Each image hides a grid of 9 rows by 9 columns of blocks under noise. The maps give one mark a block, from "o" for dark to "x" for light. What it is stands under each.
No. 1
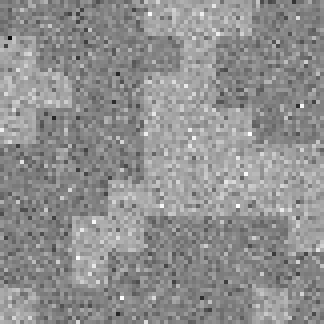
ooooxxxoo
xooooxooo
xxooxxooo
xoooxxxoo
ooooxxxxx
oooxxxxxx
ooxxoooox
ooxoooooo
xooooooxo
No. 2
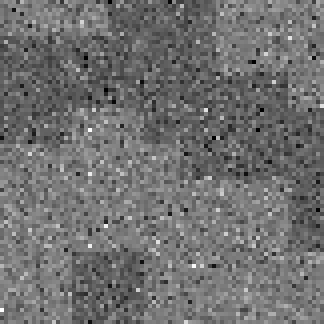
xxxoooxxx
ooooooxxx
oooooooox
ooxxooooo
xxxxxoooo
xxxxxxxxo
xxxxxxxxo
xxooxxxxx
xxooxxxxx
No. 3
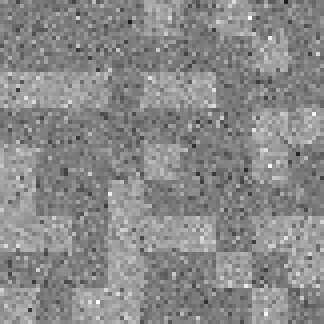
ooooxoxoo
oooooooxo
xxxoxxooo
oooooooxx
xoooxooxo
xooxooooo
xxoxxxoxx
oooxooxox
xoxxoooxo
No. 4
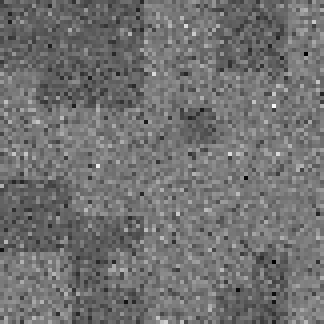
ooooxxoox
ooooxxoox
xoooxxxxx
xxxxxoxxx
xxxxxxxxx
ooxxxxxxx
ooooxxxxx
xxoxxxxox
xxooxxoox
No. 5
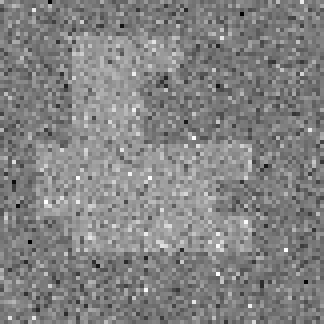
ooooooooo
ooxxxoooo
ooxxooooo
ooxxooooo
oxxxxxxoo
oxxxxxooo
ooxxxxxoo
ooooooooo
ooooooooo
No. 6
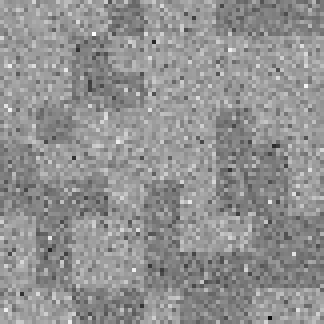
xxxoxxooo
xxoxxxxxx
xxooxxxxx
xoxxxxoxx
oxxxxxoox
oooxoxoox
xoxxoxxoo
xoxxooooo
xxooxooxx
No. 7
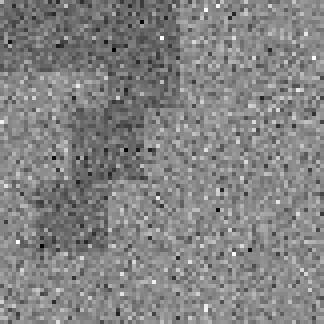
oooooxxxx
oooooxxxx
xxxooxxxx
xxooxxxxx
xxooxxxxx
xooxxxxxx
xooxxxxxx
xxxxxxxxx
xxxxxxxxx
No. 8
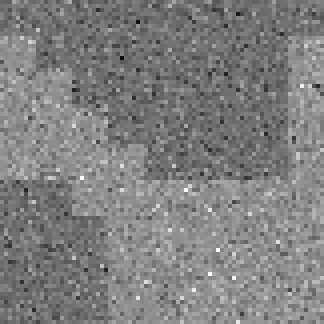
ooooooooo
xooooooox
xxoooooox
xxxooooox
xxxxoooox
ooxxxxxxx
oooxxxxxx
oooxxxxxx
oooxxxxxx
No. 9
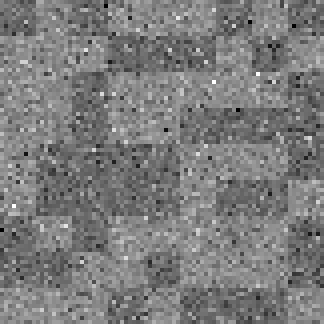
oxoxxxoxo
xxxoooxox
xxoxxxxxo
xxoxxoooo
xooooxxxo
xooooxoox
oxoxxxxxo
ooxxoxxxo
xxxoxooox
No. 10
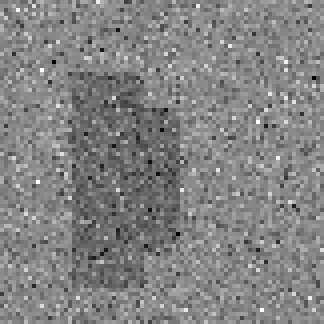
xxxxxxxxx
xxxxxxxxx
xxooxxxxx
xxoooxxxx
xxoooxxxx
xxoooxxxx
xxoooxxxx
xxooxxxxx
xxxxxxxxx
